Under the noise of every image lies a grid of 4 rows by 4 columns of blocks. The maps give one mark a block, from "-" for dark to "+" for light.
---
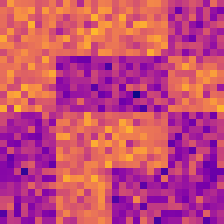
+++-
+--+
-++-
-+--
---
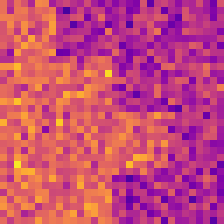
+---
++--
+++-
++--
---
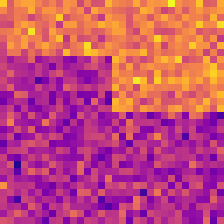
++++
--++
----
----
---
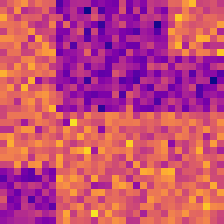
+--+
+---
++++
-+++
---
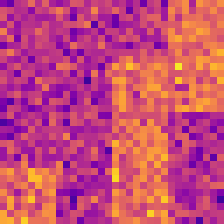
---+
--++
--+-
+-+-
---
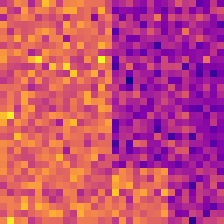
++--
++--
++--
+++-
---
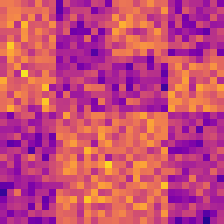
+-+-
+--+
-++-
-++-
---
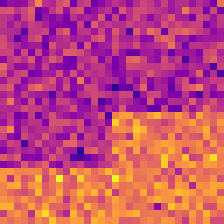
----
----
--++
++++
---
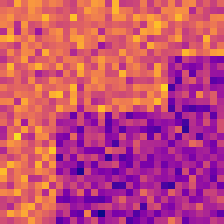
++++
+++-
+---
+---
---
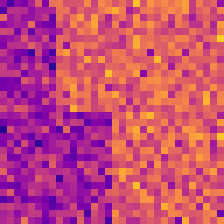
-+++
-+++
--++
--++
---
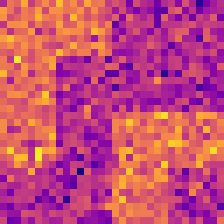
++--
+---
+-++
--+-
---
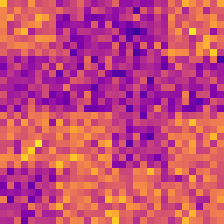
+--+
----
++-+
-+++
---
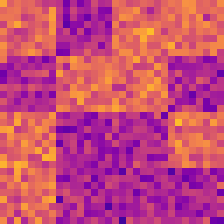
+-++
-++-
+--+
+---
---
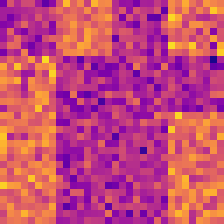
-+-+
+---
+--+
+--+
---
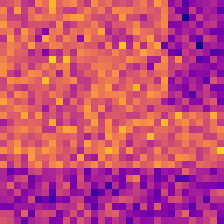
+++-
+++-
++++
----
